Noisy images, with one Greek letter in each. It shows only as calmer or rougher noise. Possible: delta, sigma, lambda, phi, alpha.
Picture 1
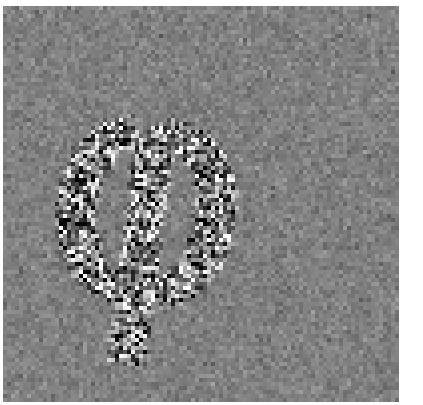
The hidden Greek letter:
phi
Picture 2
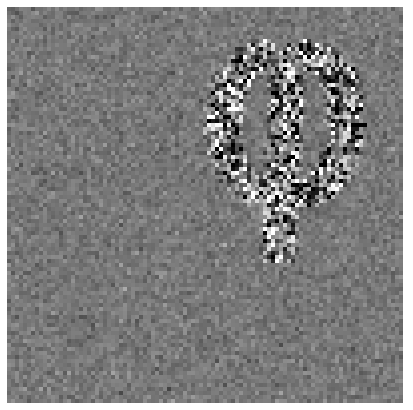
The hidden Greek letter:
phi
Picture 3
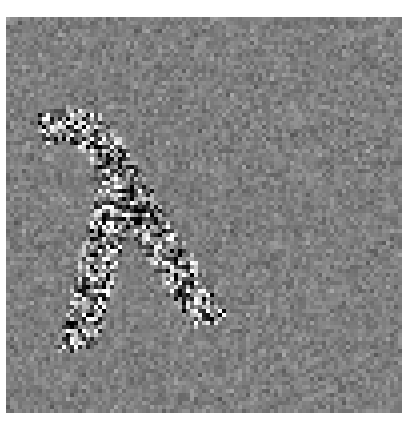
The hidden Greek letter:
lambda
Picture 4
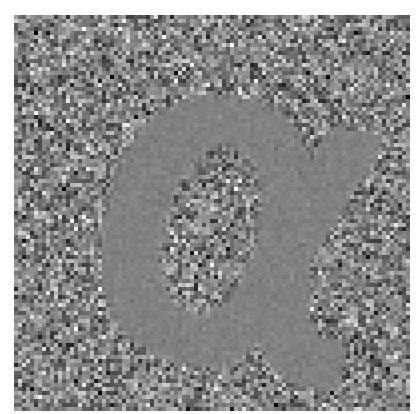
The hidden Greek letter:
alpha
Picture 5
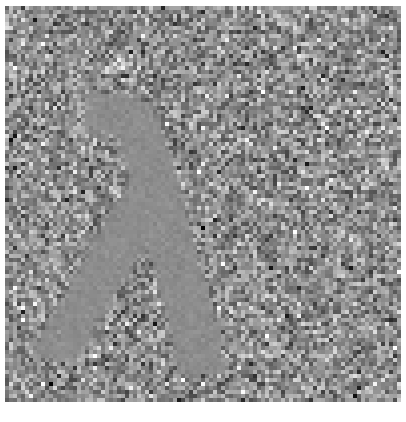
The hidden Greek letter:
lambda
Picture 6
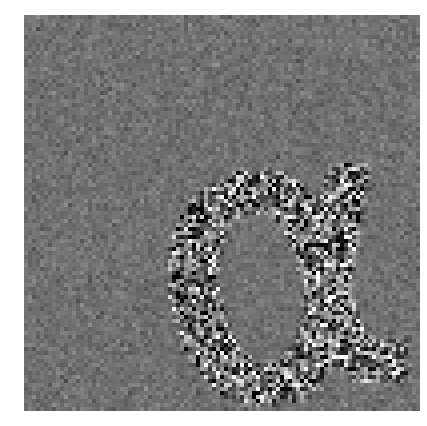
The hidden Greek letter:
alpha
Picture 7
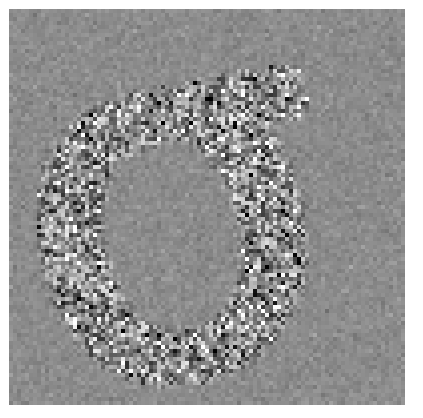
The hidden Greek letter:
sigma
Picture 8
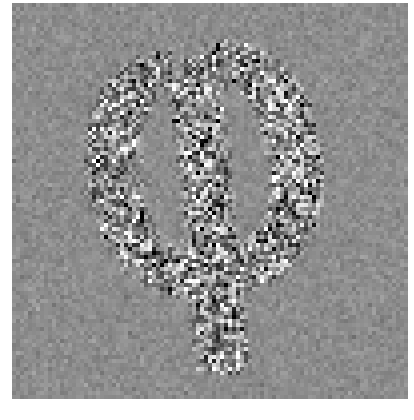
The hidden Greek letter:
phi
